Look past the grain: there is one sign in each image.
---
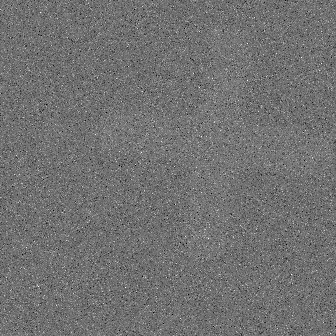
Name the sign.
plus sign
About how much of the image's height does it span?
two thirds
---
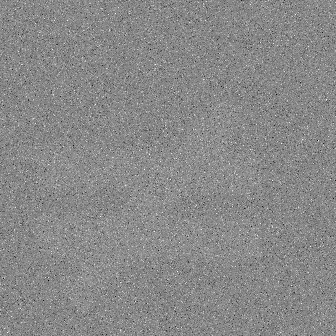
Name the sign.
not-equal sign
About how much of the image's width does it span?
two thirds
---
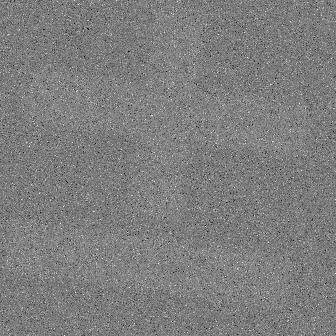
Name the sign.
plus-minus sign
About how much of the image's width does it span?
nearly all
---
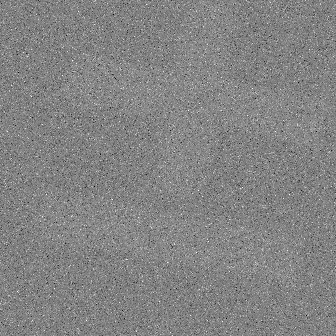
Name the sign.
plus-minus sign
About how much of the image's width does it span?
nearly all
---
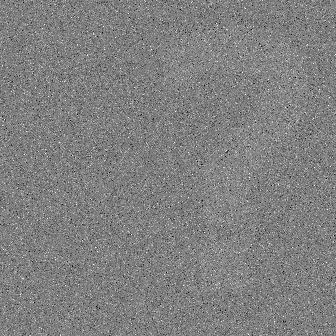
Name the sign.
question mark
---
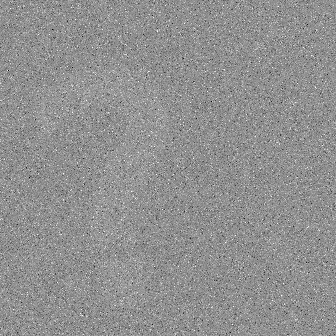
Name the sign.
question mark
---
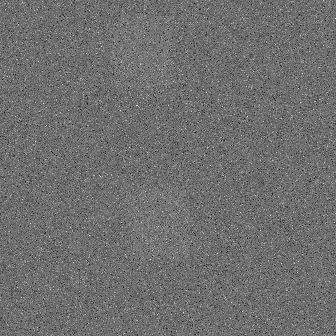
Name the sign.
colon
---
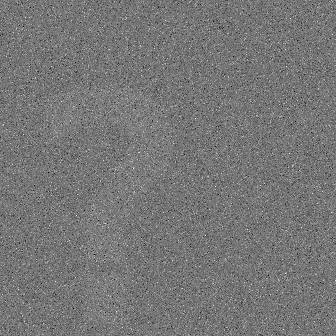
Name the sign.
question mark
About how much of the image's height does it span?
two thirds
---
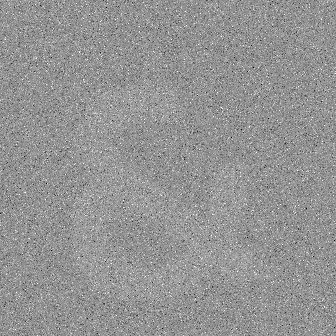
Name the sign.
ampersand
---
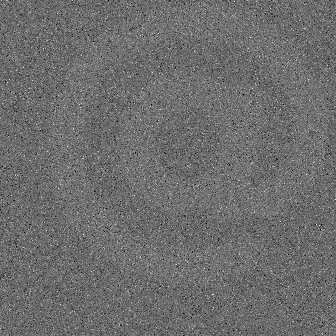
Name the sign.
at sign
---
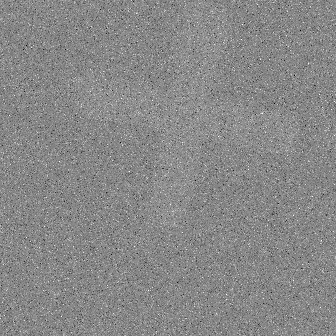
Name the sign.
plus sign
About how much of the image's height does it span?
two thirds
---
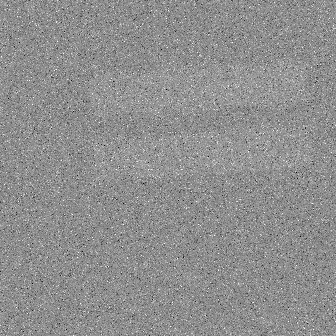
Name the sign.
equals sign
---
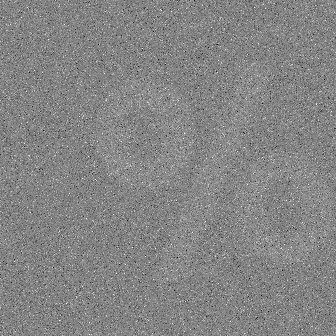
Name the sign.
percent sign
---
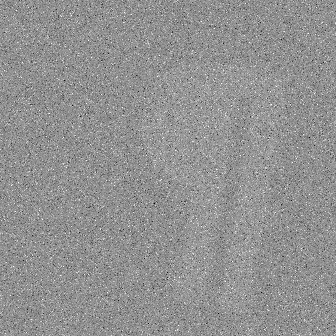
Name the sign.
pilcrow
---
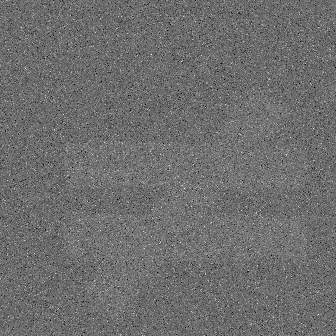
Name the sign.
not-equal sign
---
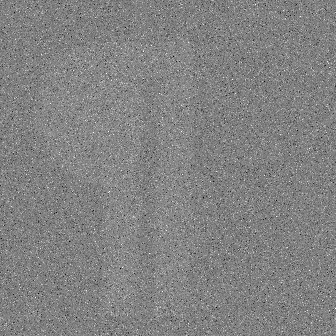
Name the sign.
pilcrow
